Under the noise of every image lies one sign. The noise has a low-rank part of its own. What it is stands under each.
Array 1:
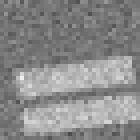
light equals sign
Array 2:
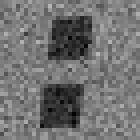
dark colon
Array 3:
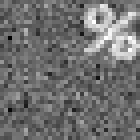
light percent sign, top right
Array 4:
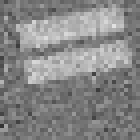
light equals sign
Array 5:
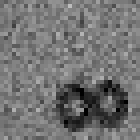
dark infinity sign
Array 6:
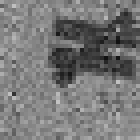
dark not-equal sign
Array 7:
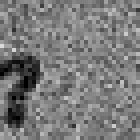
dark question mark
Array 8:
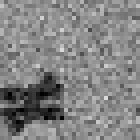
dark not-equal sign
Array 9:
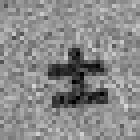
dark plus-minus sign, centre
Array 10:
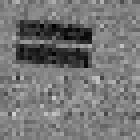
dark equals sign
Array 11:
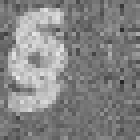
light section sign
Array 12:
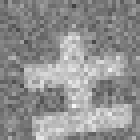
light plus-minus sign
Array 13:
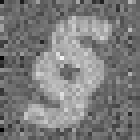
light section sign
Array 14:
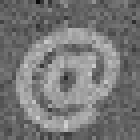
light at sign
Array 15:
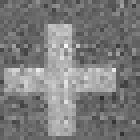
light plus sign
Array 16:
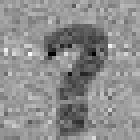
dark question mark
